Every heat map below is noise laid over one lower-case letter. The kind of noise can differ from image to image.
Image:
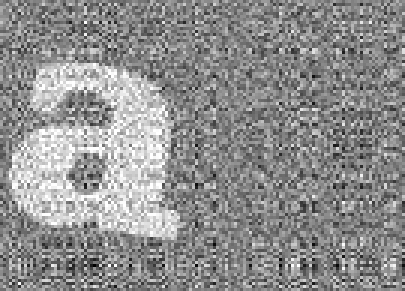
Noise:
low rank plus noise
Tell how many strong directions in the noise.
two
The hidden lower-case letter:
a
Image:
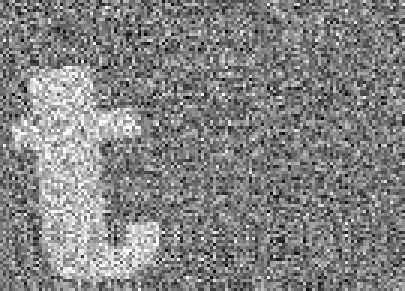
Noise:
low rank plus noise
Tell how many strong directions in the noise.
five to eight
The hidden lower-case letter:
t
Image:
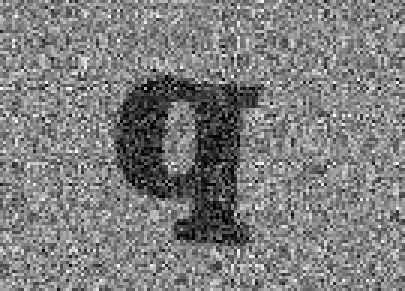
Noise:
low rank plus noise
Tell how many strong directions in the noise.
five to eight
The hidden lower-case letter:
q
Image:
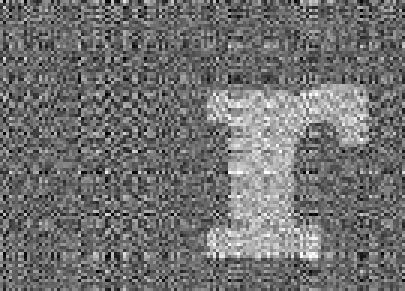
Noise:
low rank plus noise
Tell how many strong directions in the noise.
two
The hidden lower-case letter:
r
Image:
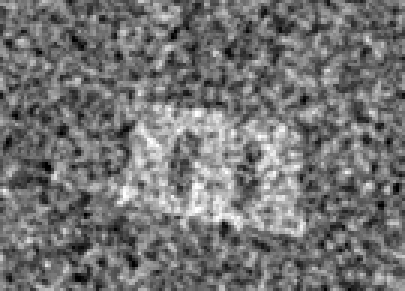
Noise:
blotchy
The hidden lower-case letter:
m
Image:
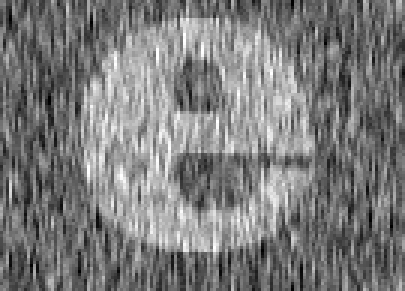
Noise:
streaked along the columns
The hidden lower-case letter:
e
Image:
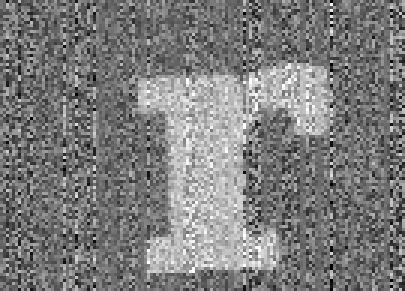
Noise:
columns of uneven size
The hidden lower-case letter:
r
